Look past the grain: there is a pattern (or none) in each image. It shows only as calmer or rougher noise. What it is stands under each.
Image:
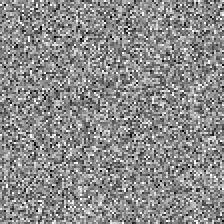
only noise
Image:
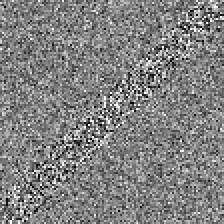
a diagonal band
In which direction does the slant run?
bottom left to top right
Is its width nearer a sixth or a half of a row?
a sixth
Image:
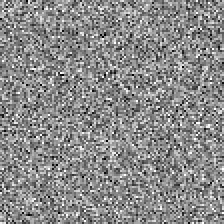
only noise
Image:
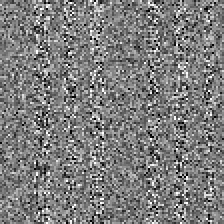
bands of columns
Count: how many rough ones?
6
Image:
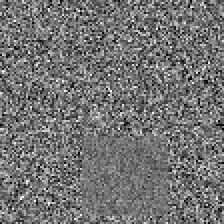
one block
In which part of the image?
bottom middle
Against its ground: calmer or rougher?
calmer
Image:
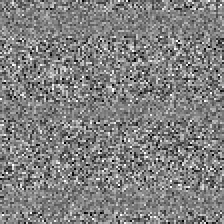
bands of rows
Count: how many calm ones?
3
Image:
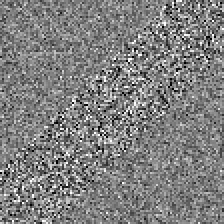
a diagonal band
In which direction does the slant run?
bottom left to top right
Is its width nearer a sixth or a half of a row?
a half
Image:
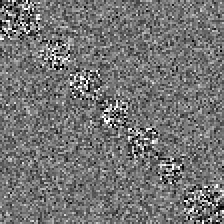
blocks along the diagonal
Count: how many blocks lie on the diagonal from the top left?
7
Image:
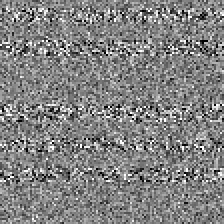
bands of rows
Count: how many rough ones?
5
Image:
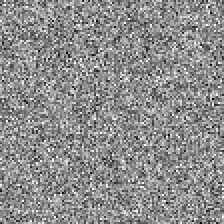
only noise
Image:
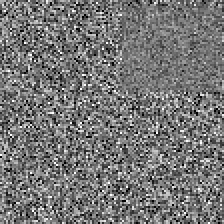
one block
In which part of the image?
top right
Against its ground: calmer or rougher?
calmer
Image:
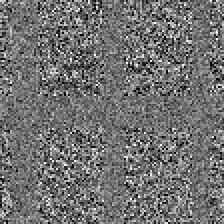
bands of rows crossing bands of columns
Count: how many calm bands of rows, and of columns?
1 and 3
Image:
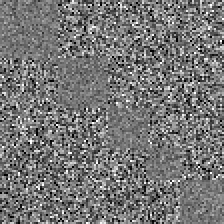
blocks along the diagonal
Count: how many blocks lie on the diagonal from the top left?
5
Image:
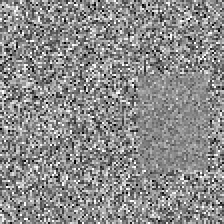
one block
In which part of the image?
middle right
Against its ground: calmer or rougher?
calmer
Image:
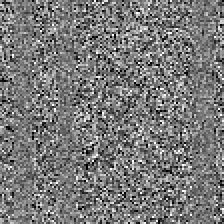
bands of columns
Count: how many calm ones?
3
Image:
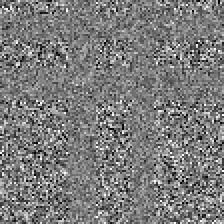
bands of rows crossing bands of columns
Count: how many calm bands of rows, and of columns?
2 and 2
